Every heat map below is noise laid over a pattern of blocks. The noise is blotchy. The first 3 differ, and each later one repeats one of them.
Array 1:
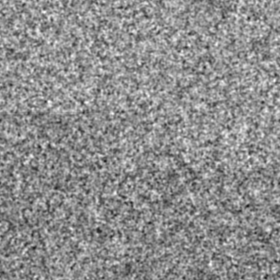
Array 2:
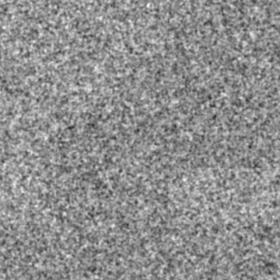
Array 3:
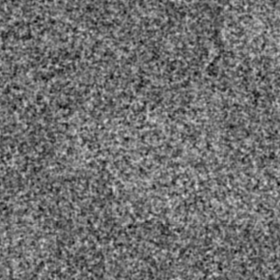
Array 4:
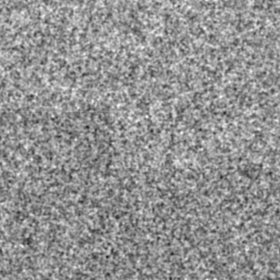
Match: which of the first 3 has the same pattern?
1
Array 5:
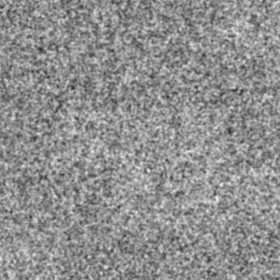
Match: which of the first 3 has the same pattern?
3
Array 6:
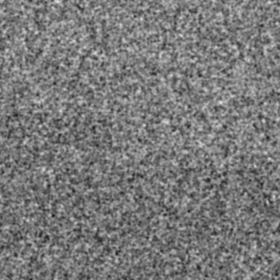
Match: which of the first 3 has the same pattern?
1
